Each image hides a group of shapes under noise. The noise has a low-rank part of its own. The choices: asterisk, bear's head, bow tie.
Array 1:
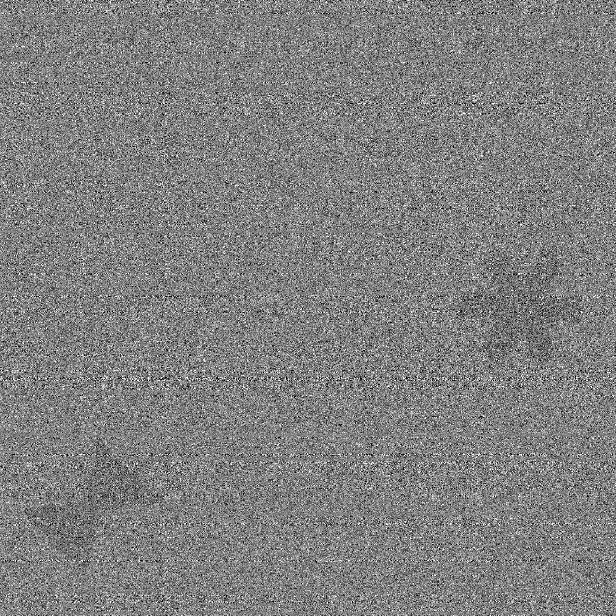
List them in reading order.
middle right: asterisk; bottom left: bow tie
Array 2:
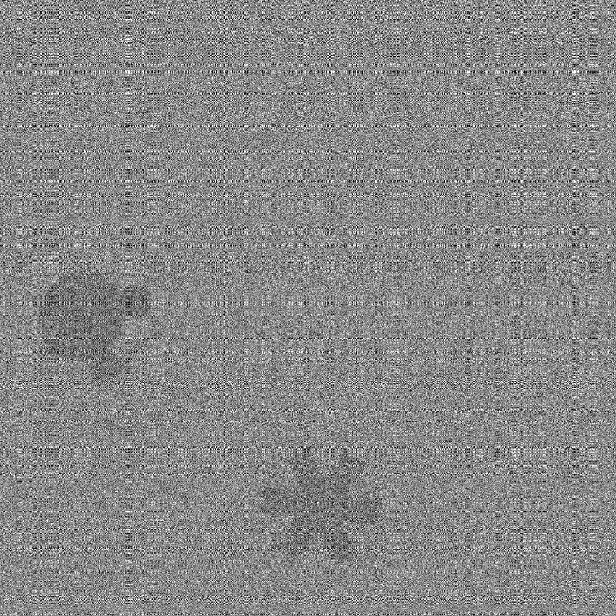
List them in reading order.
middle left: bear's head; bottom middle: asterisk
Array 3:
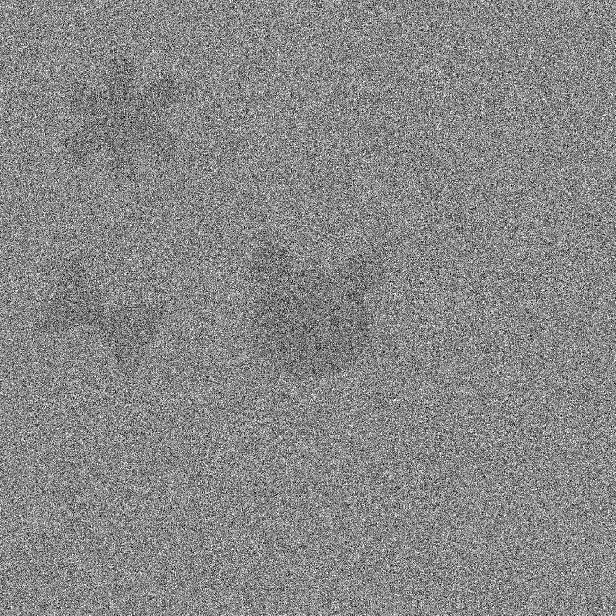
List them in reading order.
top left: asterisk; middle left: bow tie; centre: bear's head
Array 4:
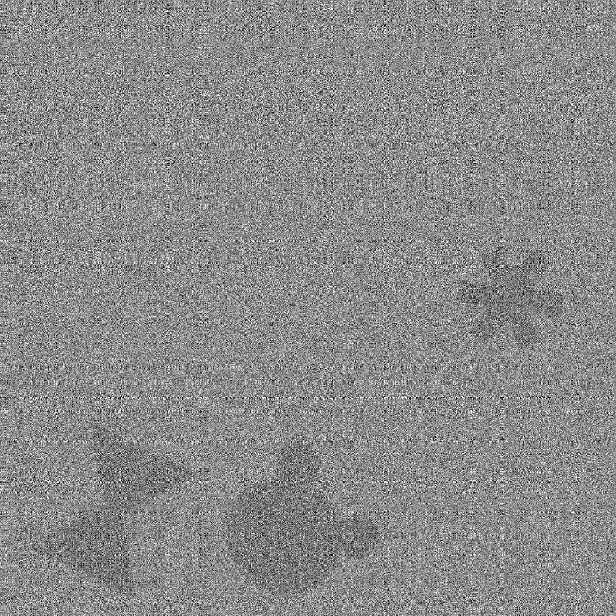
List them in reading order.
middle right: asterisk; bottom left: bow tie; bottom middle: bear's head
